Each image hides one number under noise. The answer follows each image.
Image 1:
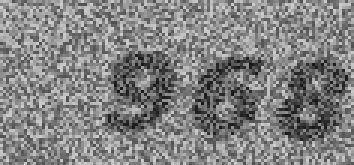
968
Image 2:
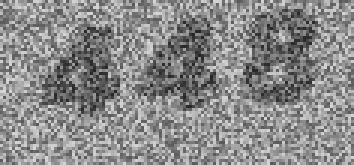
448
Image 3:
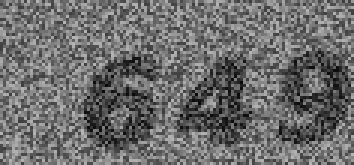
649
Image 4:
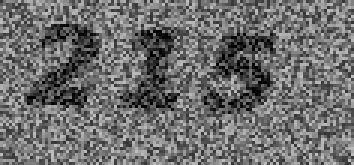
215
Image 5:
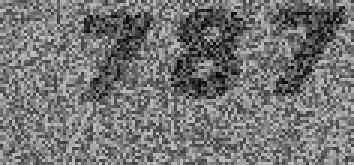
787
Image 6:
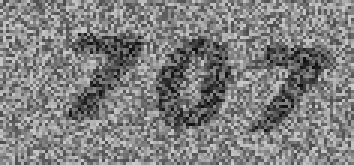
707
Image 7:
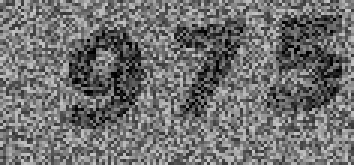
975
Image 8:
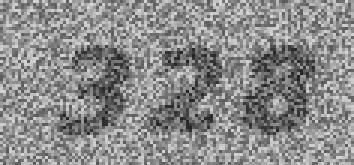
328
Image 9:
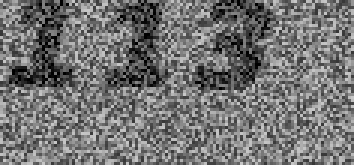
113
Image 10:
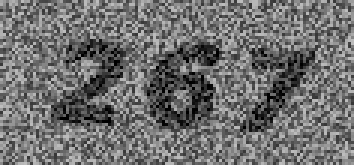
267
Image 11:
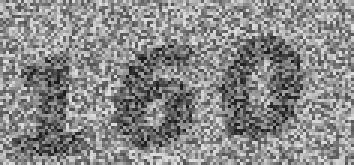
160
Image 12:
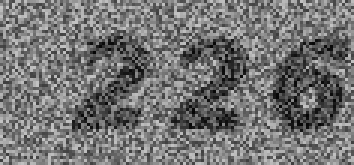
226
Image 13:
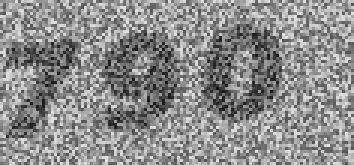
790
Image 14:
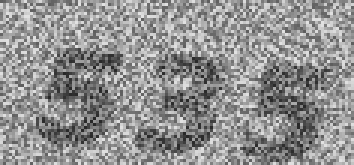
535
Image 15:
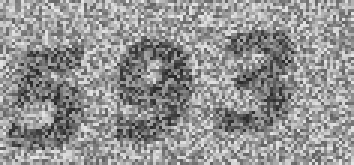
593
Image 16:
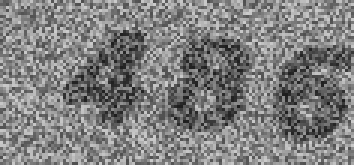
486
